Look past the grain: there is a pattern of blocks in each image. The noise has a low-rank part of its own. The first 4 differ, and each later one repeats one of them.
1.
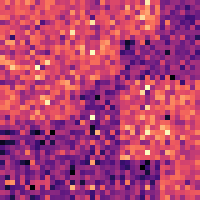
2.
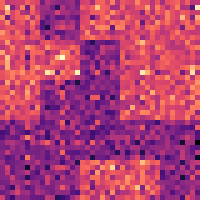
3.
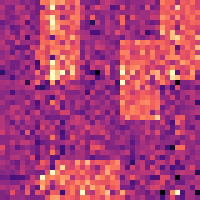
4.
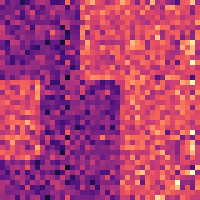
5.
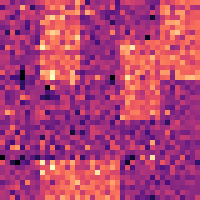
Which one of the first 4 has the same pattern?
3
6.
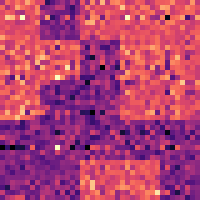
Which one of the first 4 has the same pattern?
2
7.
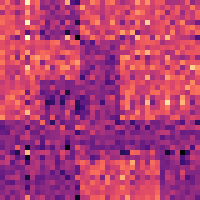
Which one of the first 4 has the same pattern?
2
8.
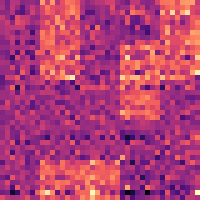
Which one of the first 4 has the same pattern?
3
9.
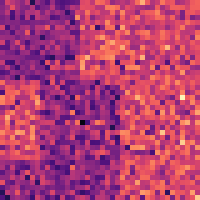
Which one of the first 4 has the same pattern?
4
